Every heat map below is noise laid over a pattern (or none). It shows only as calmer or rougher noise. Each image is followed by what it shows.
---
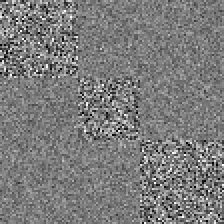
blocks along the diagonal
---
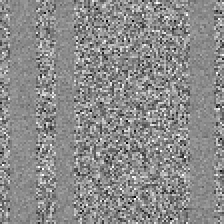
bands of columns
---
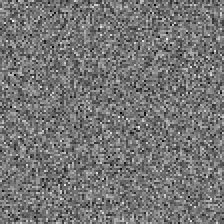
only noise
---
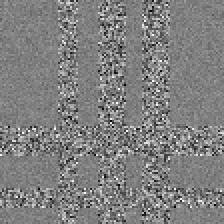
bands of rows crossing bands of columns
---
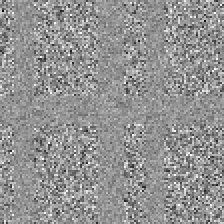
bands of rows crossing bands of columns
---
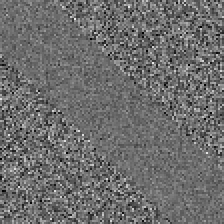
a diagonal band
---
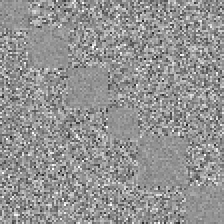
blocks along the diagonal
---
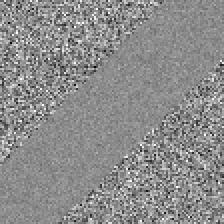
a diagonal band
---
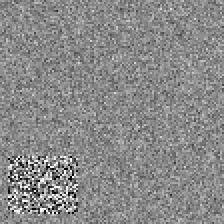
one block
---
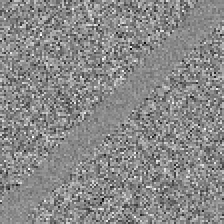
a diagonal band
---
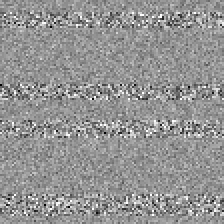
bands of rows
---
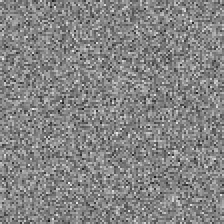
only noise
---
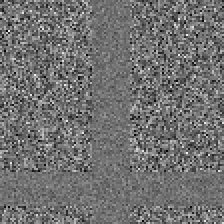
bands of rows crossing bands of columns
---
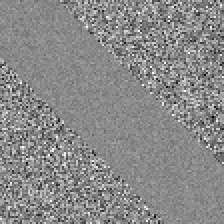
a diagonal band
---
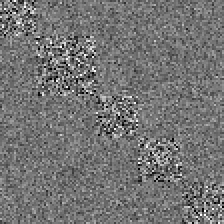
blocks along the diagonal
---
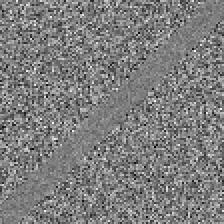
a diagonal band
